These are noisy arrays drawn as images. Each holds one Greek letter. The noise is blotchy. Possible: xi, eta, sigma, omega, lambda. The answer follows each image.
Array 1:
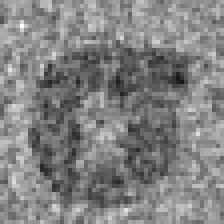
dark sigma
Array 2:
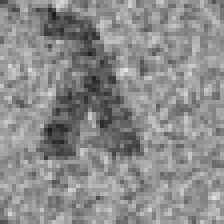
dark lambda
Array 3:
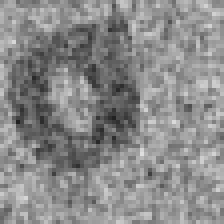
dark sigma
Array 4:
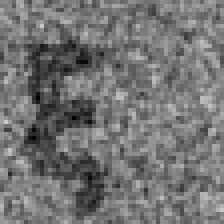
dark xi
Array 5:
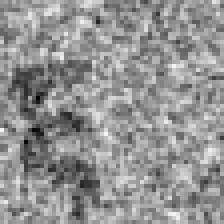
dark xi
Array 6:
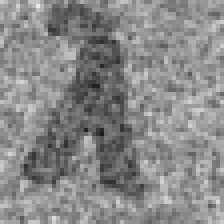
dark lambda
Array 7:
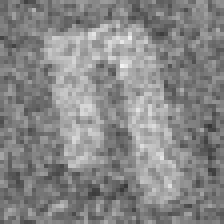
light eta
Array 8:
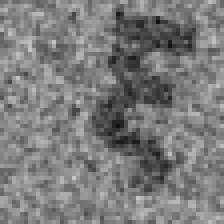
dark xi
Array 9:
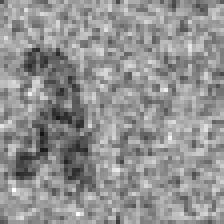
dark lambda
